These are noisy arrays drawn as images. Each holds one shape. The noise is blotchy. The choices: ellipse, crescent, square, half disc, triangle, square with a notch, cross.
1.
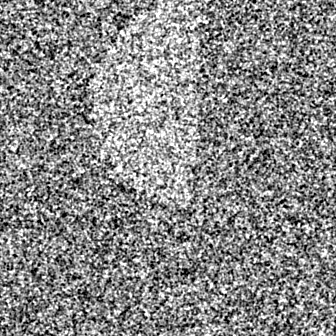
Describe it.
light half disc
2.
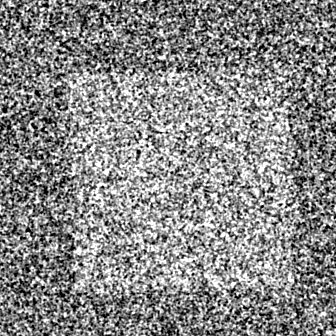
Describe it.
light square
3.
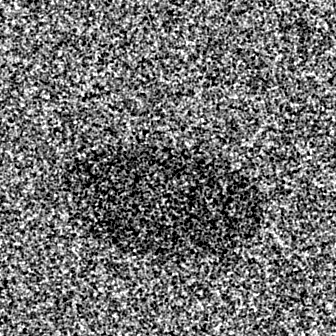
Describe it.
dark ellipse
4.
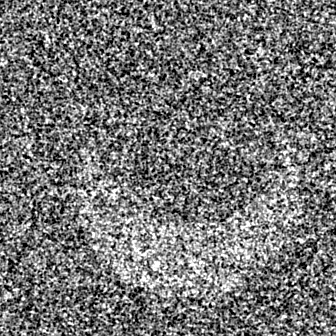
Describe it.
light crescent
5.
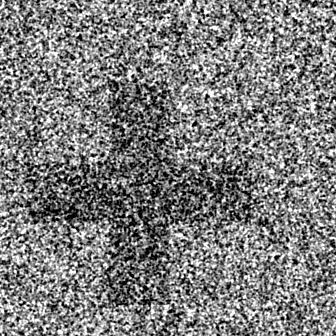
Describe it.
dark cross
